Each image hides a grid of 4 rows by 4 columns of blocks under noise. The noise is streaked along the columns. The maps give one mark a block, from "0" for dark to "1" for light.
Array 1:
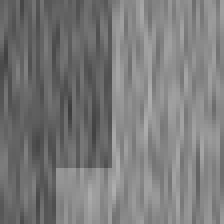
0 0 1 1
0 0 1 1
0 0 1 1
0 1 1 1
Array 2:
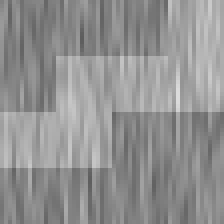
0 0 0 1
0 1 1 1
1 1 0 0
0 0 0 0
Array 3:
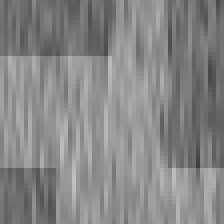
0 0 1 0
1 1 1 0
1 1 1 0
0 1 1 1
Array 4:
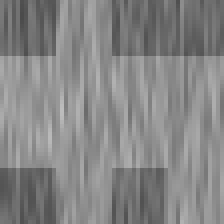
0 1 0 0
1 1 1 1
1 1 1 1
0 1 0 1
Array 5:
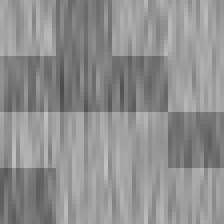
1 0 1 1
0 0 0 1
1 1 1 0
0 1 1 1
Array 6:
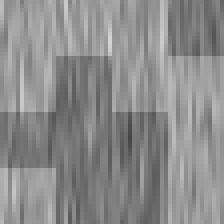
1 1 1 0
1 0 1 1
0 0 0 1
1 0 0 1
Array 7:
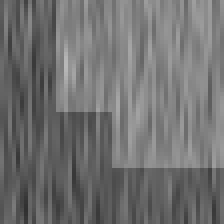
0 1 1 1
0 1 1 1
0 0 1 1
0 0 0 0
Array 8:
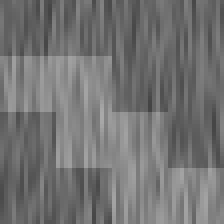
0 0 0 0
1 1 0 0
0 1 1 0
0 0 1 1
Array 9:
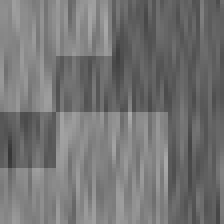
1 1 0 0
1 0 0 0
0 1 1 0
1 1 1 0
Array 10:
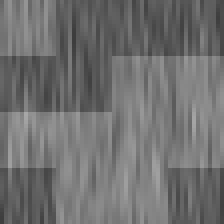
1 0 0 0
0 0 1 1
1 1 1 1
0 1 1 0
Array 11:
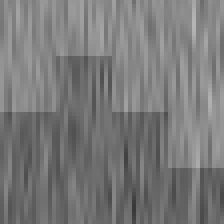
1 1 1 1
1 0 1 1
0 0 0 1
0 0 0 0
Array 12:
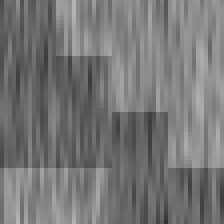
0 1 1 1
0 0 1 1
0 0 0 1
1 1 0 0
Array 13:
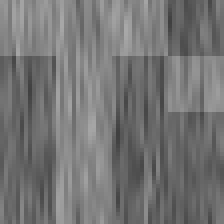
1 1 1 0
0 1 0 1
0 1 0 0
0 1 0 0
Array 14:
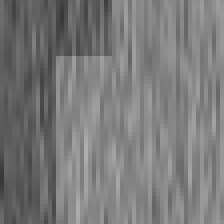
0 0 1 1
0 1 1 1
0 1 1 1
0 1 1 1
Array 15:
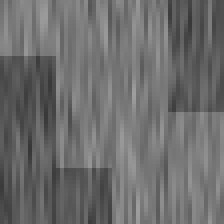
1 1 1 0
0 1 1 0
0 1 1 1
0 0 1 1
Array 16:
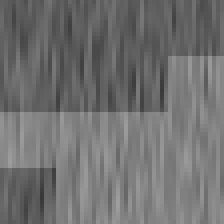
0 0 0 0
0 0 0 1
1 1 1 1
0 1 1 1
